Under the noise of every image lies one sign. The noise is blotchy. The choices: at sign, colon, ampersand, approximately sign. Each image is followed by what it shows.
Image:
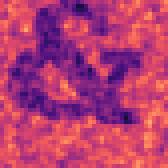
ampersand
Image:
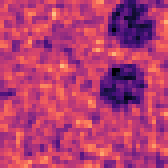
colon
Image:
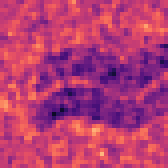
approximately sign
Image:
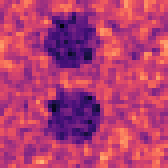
colon
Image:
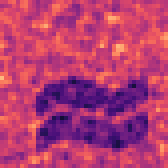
approximately sign
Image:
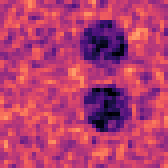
colon
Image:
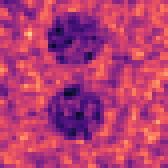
colon
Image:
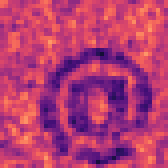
at sign
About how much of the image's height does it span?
two thirds
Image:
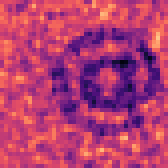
at sign
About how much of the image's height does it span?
two thirds
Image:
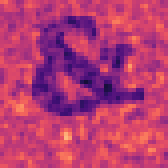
ampersand
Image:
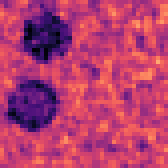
colon
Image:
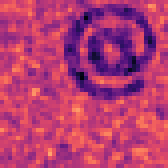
at sign
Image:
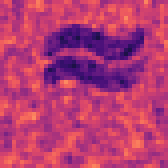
approximately sign
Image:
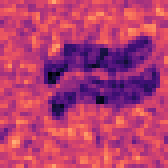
approximately sign
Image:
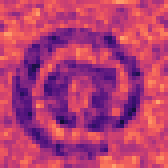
at sign
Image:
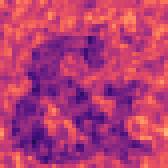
ampersand
